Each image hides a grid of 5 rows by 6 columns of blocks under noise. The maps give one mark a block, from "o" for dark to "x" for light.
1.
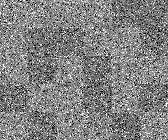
x x x x o o
x o o x x o
x o x o x x
o x x o x o
x o x x o x
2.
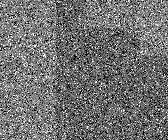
x x o x x x
x x o o o x
x x o o o o
x x o o o o
x x o o o o
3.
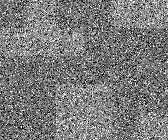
o x o o x x
x x x o o o
o o o o o o
o o x x o o
o o x x o x
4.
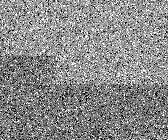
x x x x x x
x x x x x x
o o x x x x
o o o o o o
o o o o o o
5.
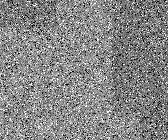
o o x x o o
x x x x o o
x x x x o o
x x x x o o
x x x x x o
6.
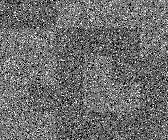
o o x x x x
x x o o o x
x x o x o o
x o o x x o
x x o o o o
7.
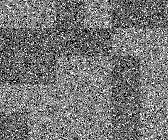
x x o x o o
o o o o x x
o o x x o x
x x x x o x
o x x x o x
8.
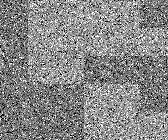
o x x x x o
o x x x x x
o x x o o o
o o o x x o
o o o x x x
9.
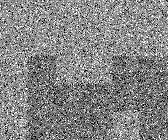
x x x x x x
x x x x x x
x o x x o o
x o o o o o
x o o o x o
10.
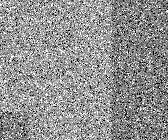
x x x x o o
x x x x o o
x x x x o o
x x x x o o
o x x x o o
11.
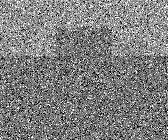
x x x x x x
x x o o x x
o o o o o o
o o o o o o
o o o o o o
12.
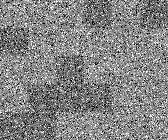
x x x o x o
o x x x x x
x x o x x x
x o o o x x
o o x x x x
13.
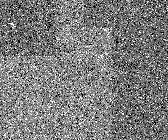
o o x o o o
o o x x o o
x x x x o o
x x x x o o
x x x x o o
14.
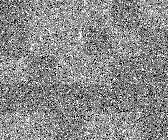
o x x x o x
o x x o x o
x o x x o o
o o o o o o
x x o x x o
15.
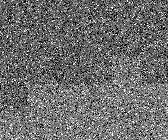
o o o o o o
o o o o o o
o o o o x o
o x x x x x
x x x x x x
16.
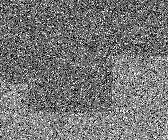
o o o o o o
o o o o o o
o o o o x x
x o o o x x
x x x x x x
